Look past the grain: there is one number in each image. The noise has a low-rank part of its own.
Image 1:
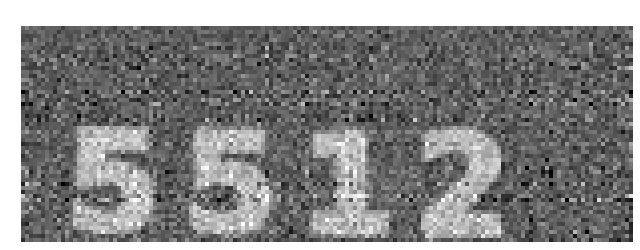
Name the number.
5512
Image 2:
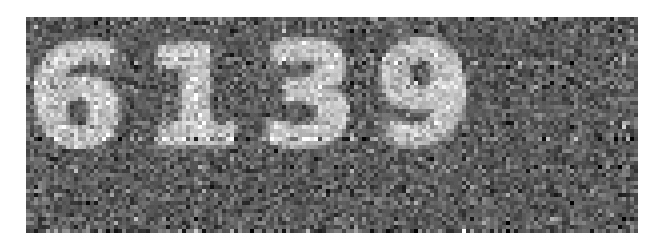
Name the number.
6139
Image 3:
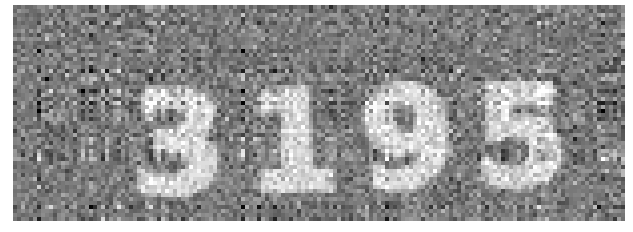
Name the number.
3195
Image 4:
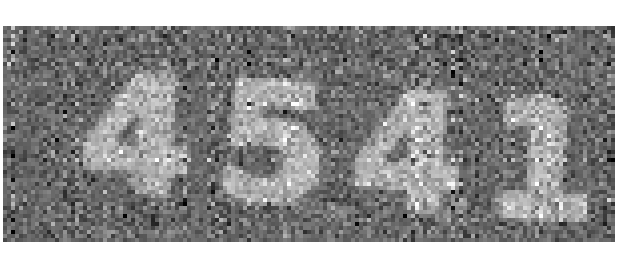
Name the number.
4541
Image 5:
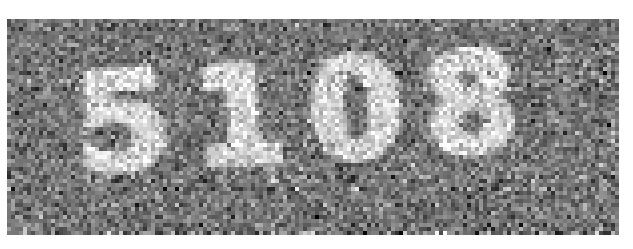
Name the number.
5108
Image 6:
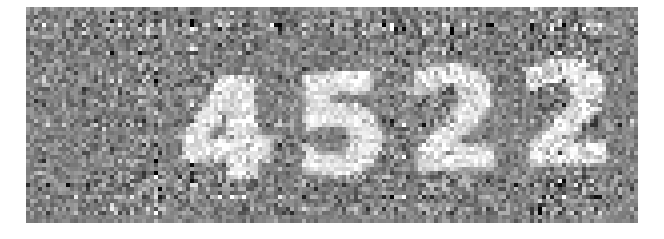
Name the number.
4522
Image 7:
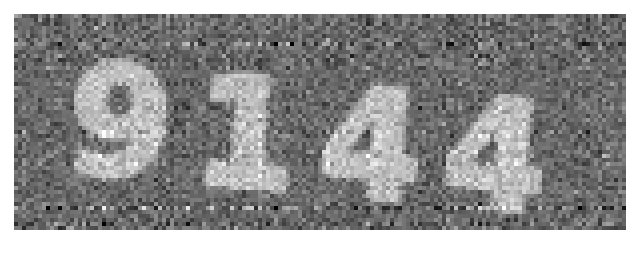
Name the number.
9144
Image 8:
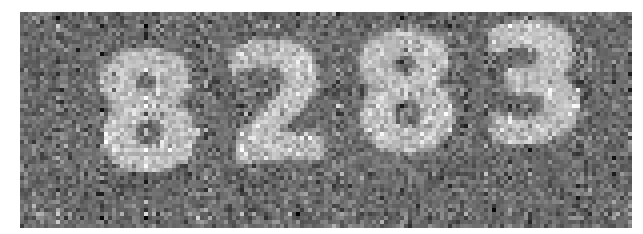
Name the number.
8283
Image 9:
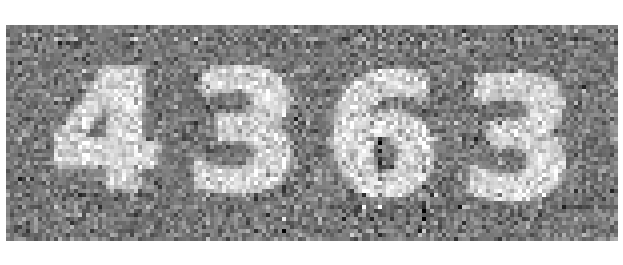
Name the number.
4363
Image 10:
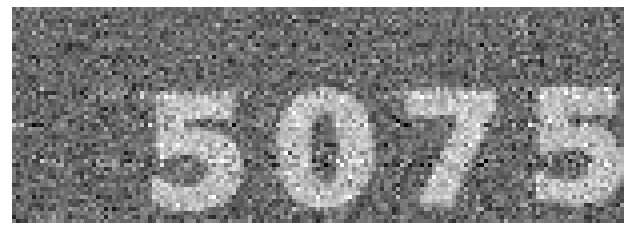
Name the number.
5075
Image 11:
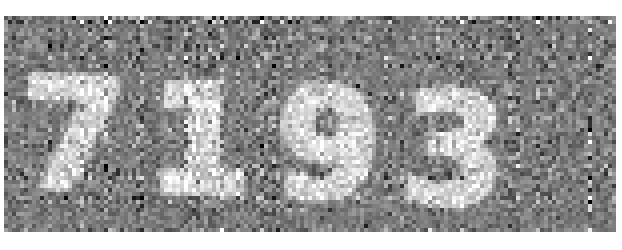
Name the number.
7193
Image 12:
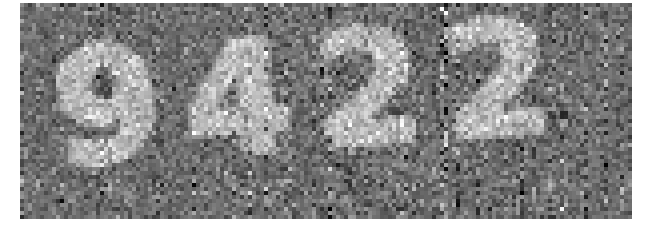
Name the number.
9422
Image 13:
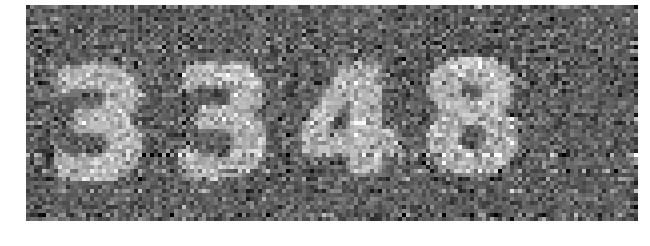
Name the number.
3348
